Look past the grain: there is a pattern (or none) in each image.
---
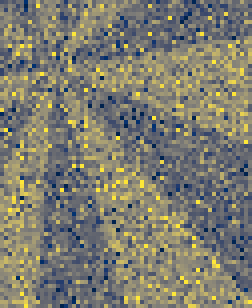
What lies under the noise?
spokes from one point
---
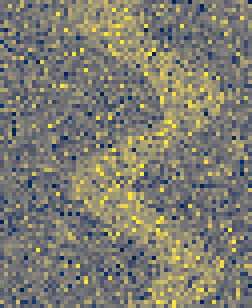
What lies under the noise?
a wavy band
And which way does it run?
top to bottom
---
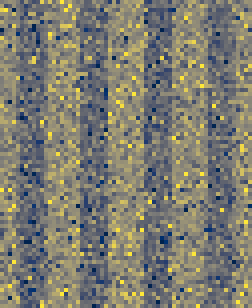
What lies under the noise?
vertical stripes
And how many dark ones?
4
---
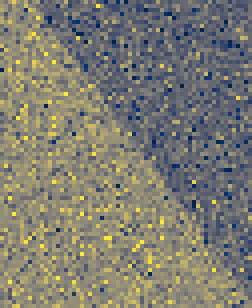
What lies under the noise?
a sharp edge
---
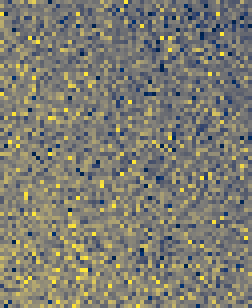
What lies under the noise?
a smooth slope
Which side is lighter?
bottom left
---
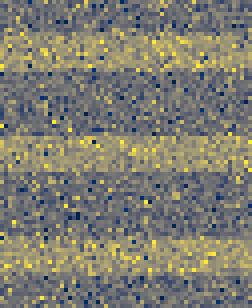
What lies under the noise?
horizontal stripes
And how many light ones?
3
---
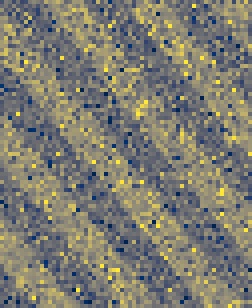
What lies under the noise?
diagonal stripes
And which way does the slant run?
top left to bottom right
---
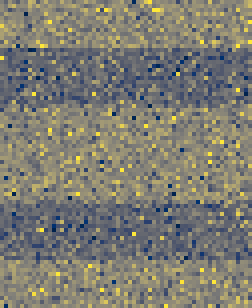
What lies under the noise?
horizontal stripes
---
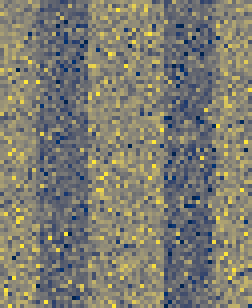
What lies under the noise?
vertical stripes
